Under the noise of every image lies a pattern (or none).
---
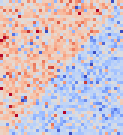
a sharp edge
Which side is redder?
top left
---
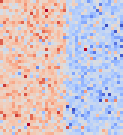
a sharp edge
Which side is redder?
left
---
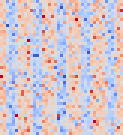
vertical stripes
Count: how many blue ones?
5
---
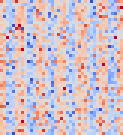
vertical stripes
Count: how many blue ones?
6
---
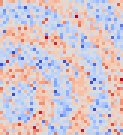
rings round one point
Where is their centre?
bottom left
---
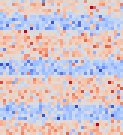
horizontal stripes
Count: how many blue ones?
3
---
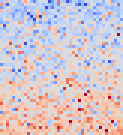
a smooth slope
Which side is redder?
bottom
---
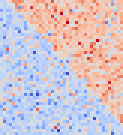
a sharp edge
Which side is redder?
top right
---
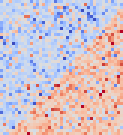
a sharp edge
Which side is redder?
bottom right
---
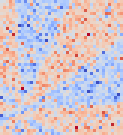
spokes from one point
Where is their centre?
bottom left
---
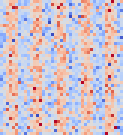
vertical stripes
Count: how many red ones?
5
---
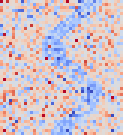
a wavy band
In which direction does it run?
top to bottom
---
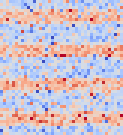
horizontal stripes
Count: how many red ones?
4
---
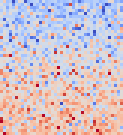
a smooth slope
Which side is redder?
bottom
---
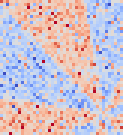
spokes from one point
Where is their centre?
bottom right
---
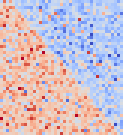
a sharp edge
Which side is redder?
bottom left
